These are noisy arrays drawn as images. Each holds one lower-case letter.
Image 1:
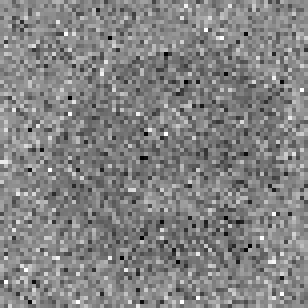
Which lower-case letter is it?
e
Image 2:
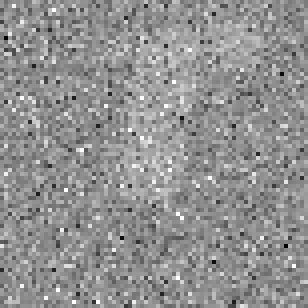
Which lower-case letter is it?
r
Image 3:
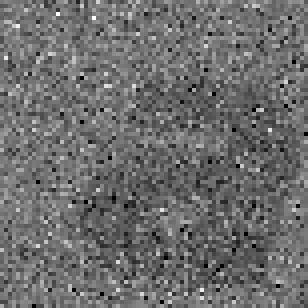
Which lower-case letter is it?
a
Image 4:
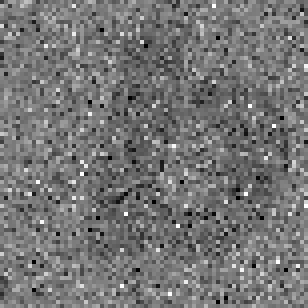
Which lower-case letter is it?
b
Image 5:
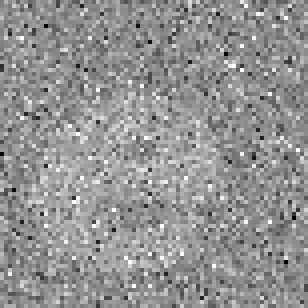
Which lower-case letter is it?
e
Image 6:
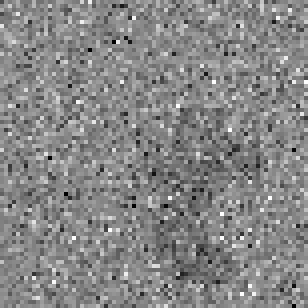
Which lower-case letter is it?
t
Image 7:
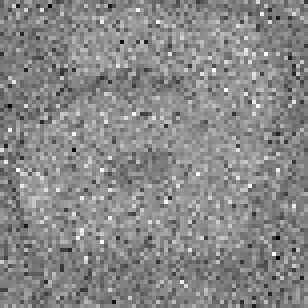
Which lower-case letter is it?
a
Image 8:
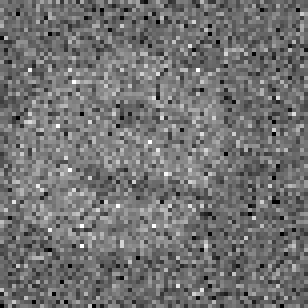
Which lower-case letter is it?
e
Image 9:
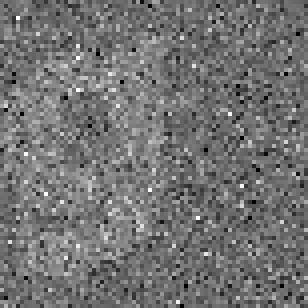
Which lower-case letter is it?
g
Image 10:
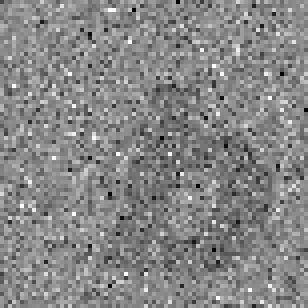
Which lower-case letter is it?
b
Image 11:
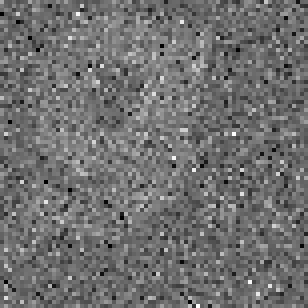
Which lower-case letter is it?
g
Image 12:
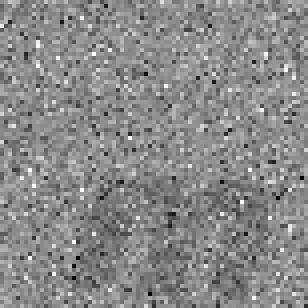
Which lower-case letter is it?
m
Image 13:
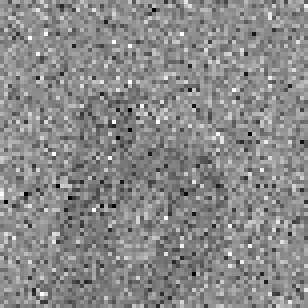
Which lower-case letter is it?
b
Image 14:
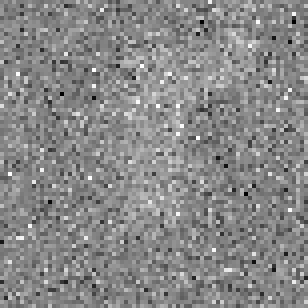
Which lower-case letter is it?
r
